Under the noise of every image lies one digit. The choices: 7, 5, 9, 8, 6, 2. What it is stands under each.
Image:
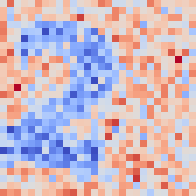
blue 2
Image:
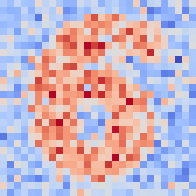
red 6
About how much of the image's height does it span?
nearly all
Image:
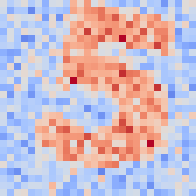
red 5
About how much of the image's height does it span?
nearly all
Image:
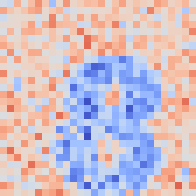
blue 8
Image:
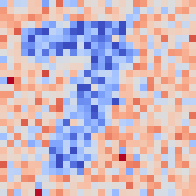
blue 7
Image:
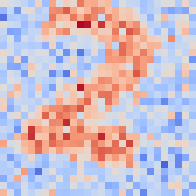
red 2
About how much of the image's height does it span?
nearly all
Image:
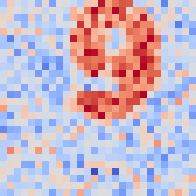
red 9
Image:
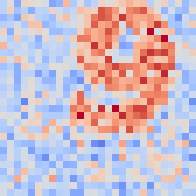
red 9
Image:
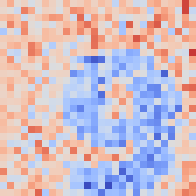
blue 9
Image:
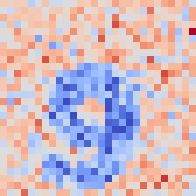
blue 9
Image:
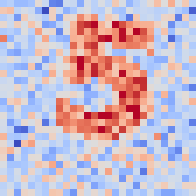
red 5
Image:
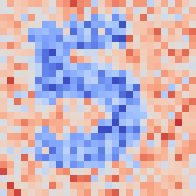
blue 5
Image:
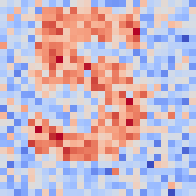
red 5
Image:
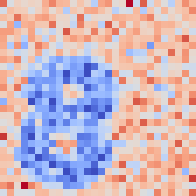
blue 8
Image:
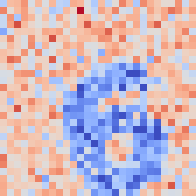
blue 6
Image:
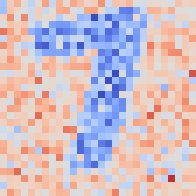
blue 7
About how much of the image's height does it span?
nearly all
